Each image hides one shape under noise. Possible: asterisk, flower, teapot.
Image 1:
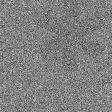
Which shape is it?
asterisk
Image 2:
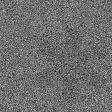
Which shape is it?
asterisk
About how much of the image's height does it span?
two thirds
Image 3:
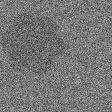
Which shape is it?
flower
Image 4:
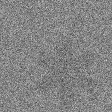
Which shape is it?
asterisk
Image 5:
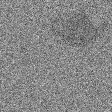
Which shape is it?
teapot
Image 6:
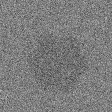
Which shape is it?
flower
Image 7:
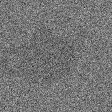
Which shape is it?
teapot
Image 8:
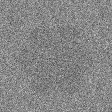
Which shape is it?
flower
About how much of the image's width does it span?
two thirds
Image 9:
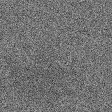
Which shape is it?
teapot
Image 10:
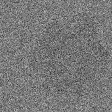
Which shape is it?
flower
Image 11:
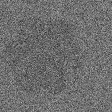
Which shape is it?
flower
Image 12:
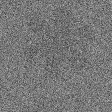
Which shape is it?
asterisk
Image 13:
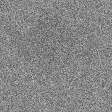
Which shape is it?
teapot
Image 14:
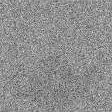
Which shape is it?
teapot
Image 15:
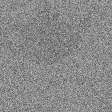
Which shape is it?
teapot
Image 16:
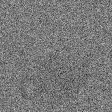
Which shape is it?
teapot
